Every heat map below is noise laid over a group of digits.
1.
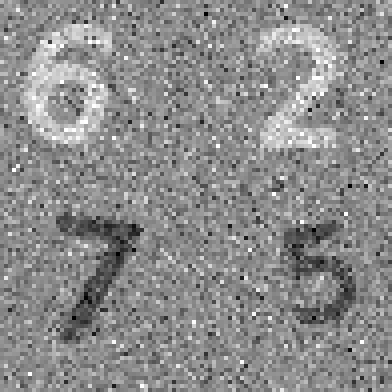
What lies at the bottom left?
7
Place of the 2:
top right
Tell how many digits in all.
4
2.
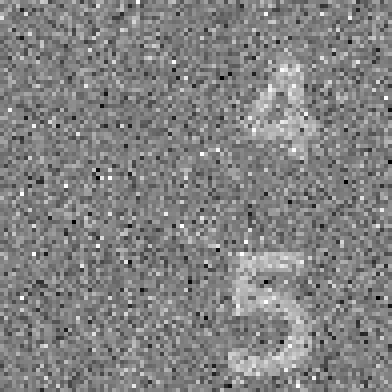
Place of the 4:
top right
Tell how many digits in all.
2
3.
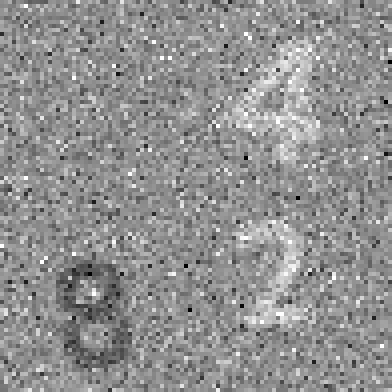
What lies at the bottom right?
2
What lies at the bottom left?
8
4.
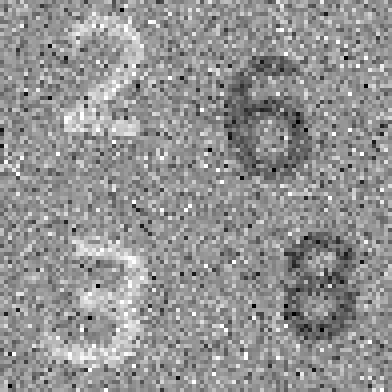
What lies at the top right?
6
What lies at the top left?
2
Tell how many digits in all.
4
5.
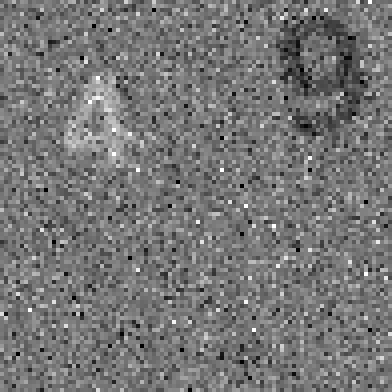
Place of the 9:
top right
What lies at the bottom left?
nothing
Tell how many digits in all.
2
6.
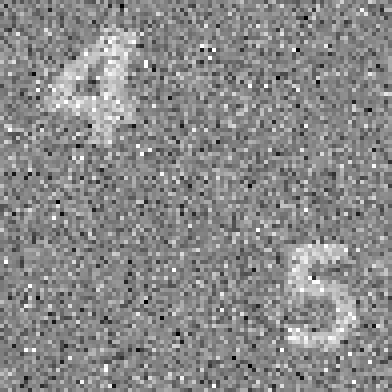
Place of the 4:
top left
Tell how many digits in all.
2
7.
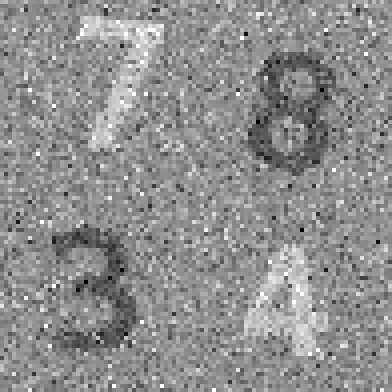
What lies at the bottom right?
4
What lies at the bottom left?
3
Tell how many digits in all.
4
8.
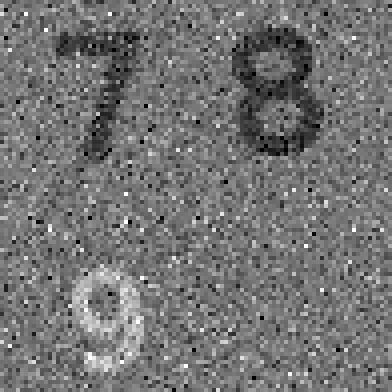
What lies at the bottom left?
9
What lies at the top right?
8
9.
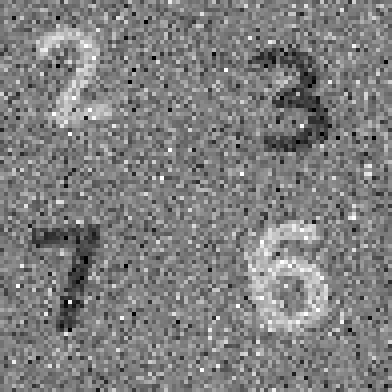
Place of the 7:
bottom left
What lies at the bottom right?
6
